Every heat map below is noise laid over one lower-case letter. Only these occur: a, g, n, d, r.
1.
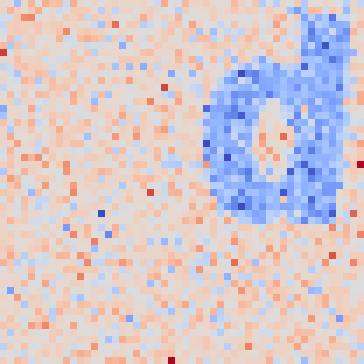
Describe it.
blue d
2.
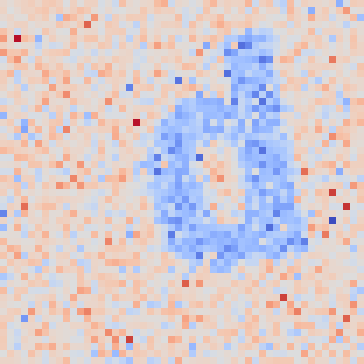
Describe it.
blue d
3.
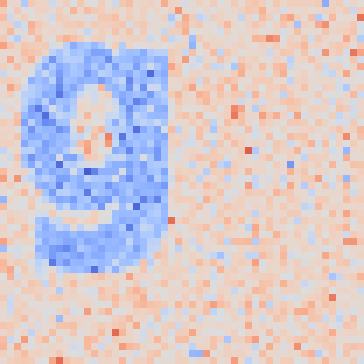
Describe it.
blue g
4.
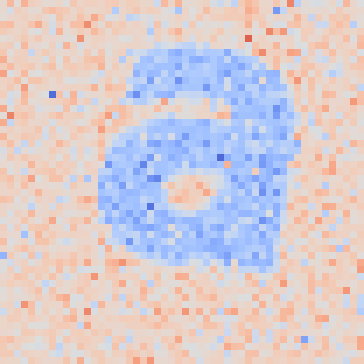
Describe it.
blue a
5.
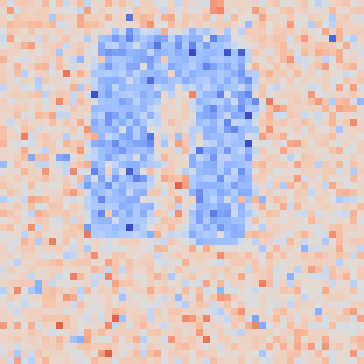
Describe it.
blue n
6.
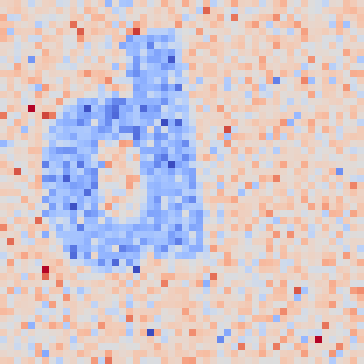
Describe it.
blue d
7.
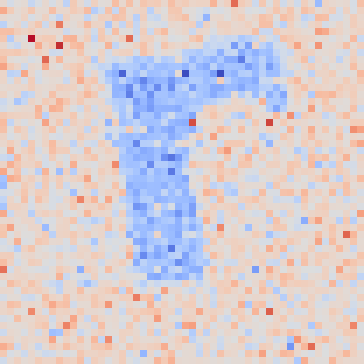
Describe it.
blue r
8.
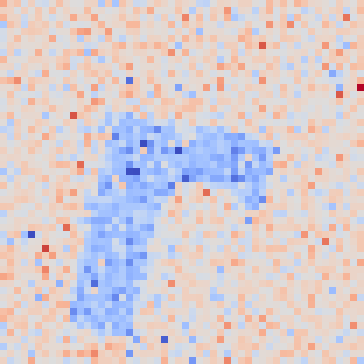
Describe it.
blue r
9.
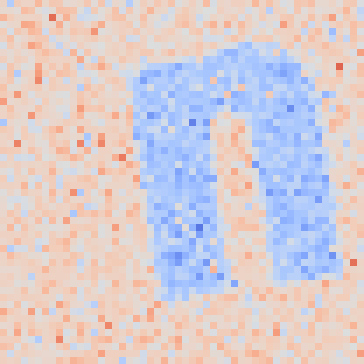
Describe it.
blue n
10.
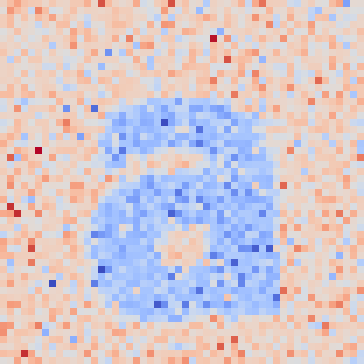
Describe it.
blue a
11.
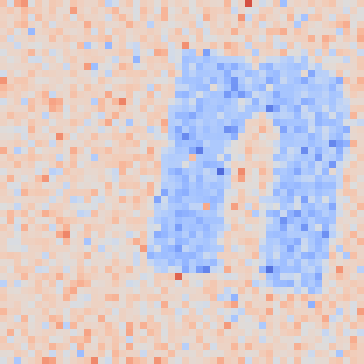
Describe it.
blue n
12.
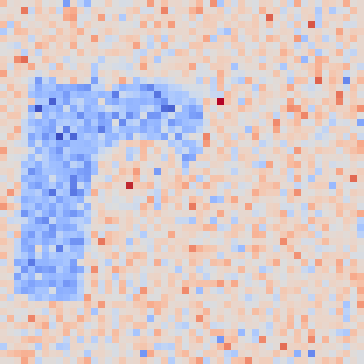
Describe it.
blue r
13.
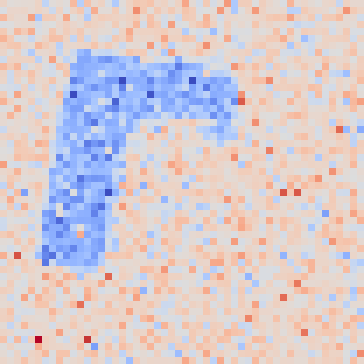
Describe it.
blue r
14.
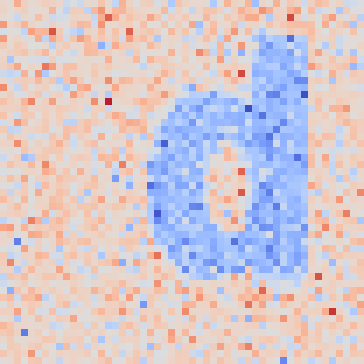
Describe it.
blue d
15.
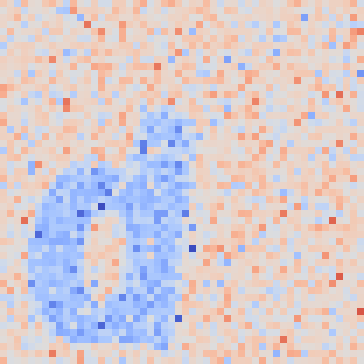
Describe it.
blue d
